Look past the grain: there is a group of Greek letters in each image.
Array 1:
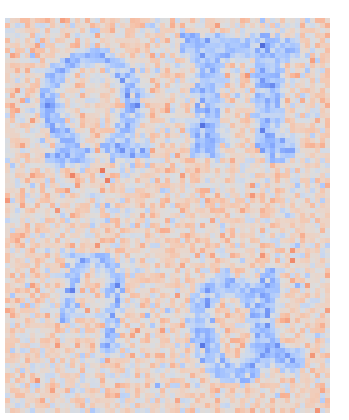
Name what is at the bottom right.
alpha
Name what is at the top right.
pi
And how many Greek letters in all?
4
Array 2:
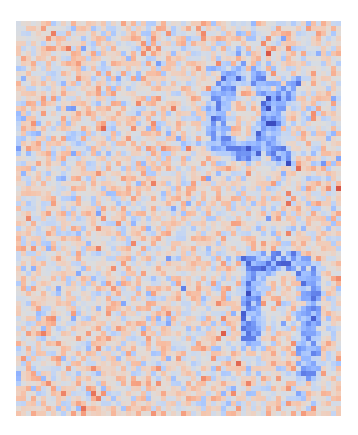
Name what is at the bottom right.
eta
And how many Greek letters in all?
2
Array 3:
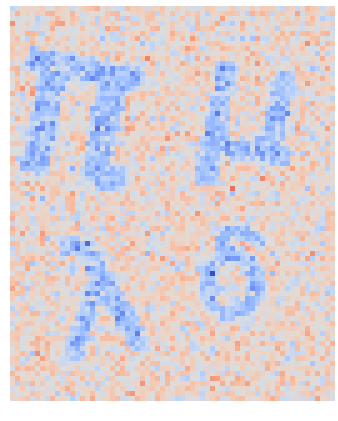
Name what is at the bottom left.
lambda
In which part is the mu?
top right
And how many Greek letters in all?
4
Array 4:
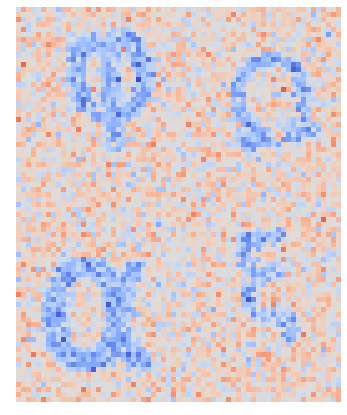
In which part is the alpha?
bottom left
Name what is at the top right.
omega
